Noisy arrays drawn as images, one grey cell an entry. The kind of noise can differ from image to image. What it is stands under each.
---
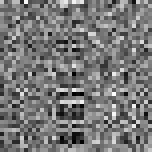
low rank plus noise
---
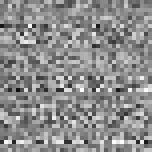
rows of uneven size
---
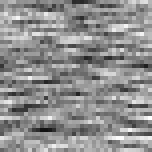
streaked along the rows
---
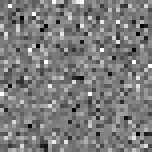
heavy tails
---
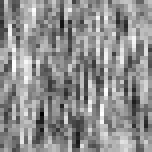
streaked along the columns
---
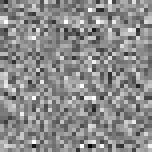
low rank plus noise
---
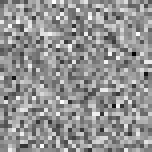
independent entries
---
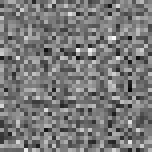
low rank plus noise
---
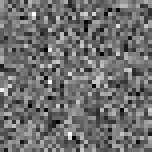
independent entries
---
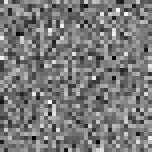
independent entries
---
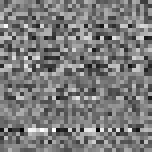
rows of uneven size
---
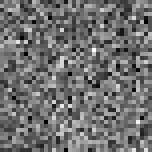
independent entries
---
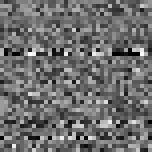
rows of uneven size
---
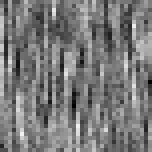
streaked along the columns
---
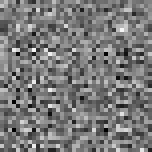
low rank plus noise
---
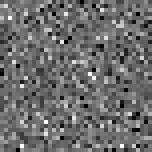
heavy tails
